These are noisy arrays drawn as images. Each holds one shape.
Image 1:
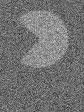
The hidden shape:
disc with a wedge cut out
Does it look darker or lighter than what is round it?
lighter
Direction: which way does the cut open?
left
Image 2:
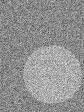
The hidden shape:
disc
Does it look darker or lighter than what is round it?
lighter
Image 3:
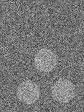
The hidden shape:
three dots
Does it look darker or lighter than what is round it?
lighter
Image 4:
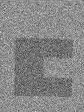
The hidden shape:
square with a notch
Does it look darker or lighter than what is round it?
darker
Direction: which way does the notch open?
right
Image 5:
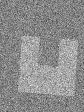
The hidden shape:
square with a notch
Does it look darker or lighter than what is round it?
lighter
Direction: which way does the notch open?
up
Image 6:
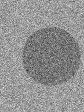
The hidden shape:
disc
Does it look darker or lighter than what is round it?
darker
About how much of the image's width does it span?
two thirds
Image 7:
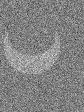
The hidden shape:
crescent
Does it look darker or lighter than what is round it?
lighter
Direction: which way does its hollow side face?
up
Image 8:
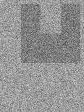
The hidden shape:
square with a notch
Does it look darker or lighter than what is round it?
darker
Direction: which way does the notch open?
up
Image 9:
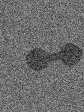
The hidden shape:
dumbbell
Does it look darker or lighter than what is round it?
darker
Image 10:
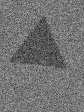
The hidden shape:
triangle
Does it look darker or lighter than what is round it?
darker
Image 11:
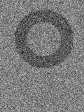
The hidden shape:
ring
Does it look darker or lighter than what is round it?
darker
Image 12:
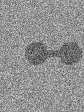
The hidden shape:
dumbbell
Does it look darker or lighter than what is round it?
darker
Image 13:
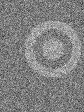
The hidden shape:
bullseye
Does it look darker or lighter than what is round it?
lighter
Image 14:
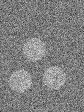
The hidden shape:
three dots
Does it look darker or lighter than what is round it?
lighter
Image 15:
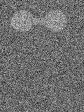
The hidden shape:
dumbbell
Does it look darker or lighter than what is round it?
lighter
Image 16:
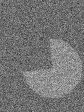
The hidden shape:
disc with a wedge cut out
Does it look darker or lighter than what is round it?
lighter
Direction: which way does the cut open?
up and left
